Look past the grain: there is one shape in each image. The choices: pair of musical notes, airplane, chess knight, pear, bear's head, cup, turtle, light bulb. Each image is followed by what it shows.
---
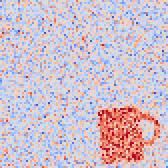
cup
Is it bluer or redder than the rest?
redder
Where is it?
bottom right
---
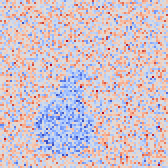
pear
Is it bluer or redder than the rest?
bluer
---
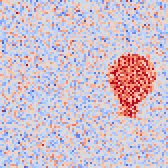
light bulb
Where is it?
middle right
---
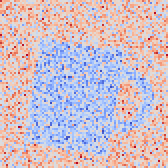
cup
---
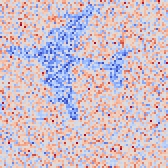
airplane
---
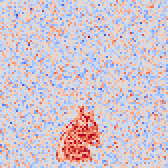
chess knight
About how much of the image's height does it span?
a third
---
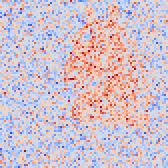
chess knight
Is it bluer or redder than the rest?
redder
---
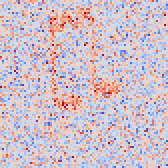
pair of musical notes
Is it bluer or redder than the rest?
redder
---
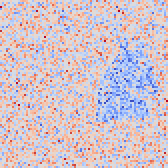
chess knight
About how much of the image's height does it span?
half
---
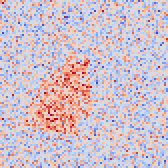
chess knight
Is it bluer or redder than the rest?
redder
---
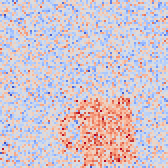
cup
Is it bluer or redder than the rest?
redder
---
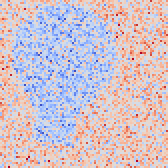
light bulb
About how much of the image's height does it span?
nearly all
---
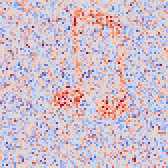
pair of musical notes
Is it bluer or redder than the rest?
redder
